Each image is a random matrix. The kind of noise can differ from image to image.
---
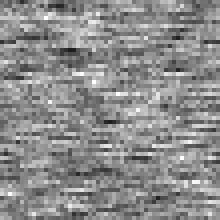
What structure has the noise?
streaked along the rows
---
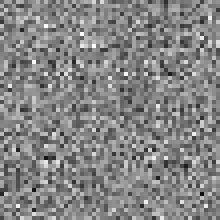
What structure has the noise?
low rank plus noise
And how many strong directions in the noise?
three or four
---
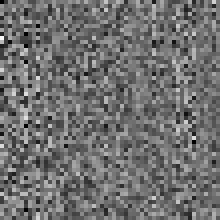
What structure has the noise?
columns of uneven size
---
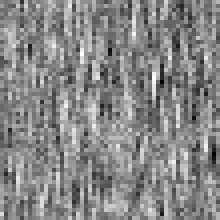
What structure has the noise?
streaked along the columns
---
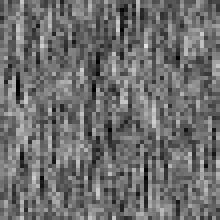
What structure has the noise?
streaked along the columns
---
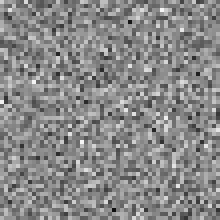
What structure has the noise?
independent entries
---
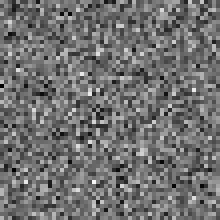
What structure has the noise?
independent entries
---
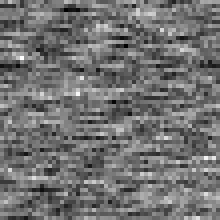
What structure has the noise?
streaked along the rows
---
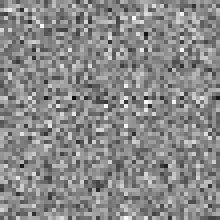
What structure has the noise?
low rank plus noise
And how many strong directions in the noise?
five to eight
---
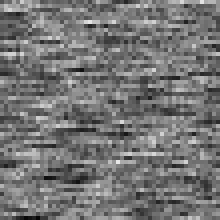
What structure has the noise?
streaked along the rows
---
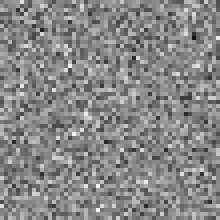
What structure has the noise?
independent entries
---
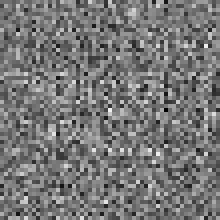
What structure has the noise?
low rank plus noise
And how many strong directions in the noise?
three or four
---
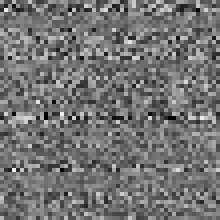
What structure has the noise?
rows of uneven size
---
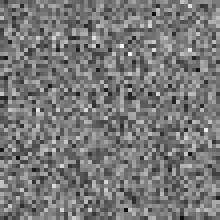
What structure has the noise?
independent entries
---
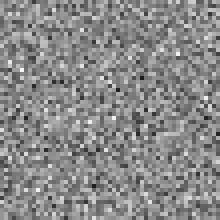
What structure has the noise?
independent entries
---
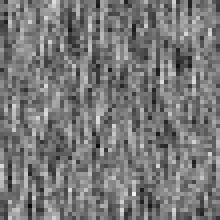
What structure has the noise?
streaked along the columns
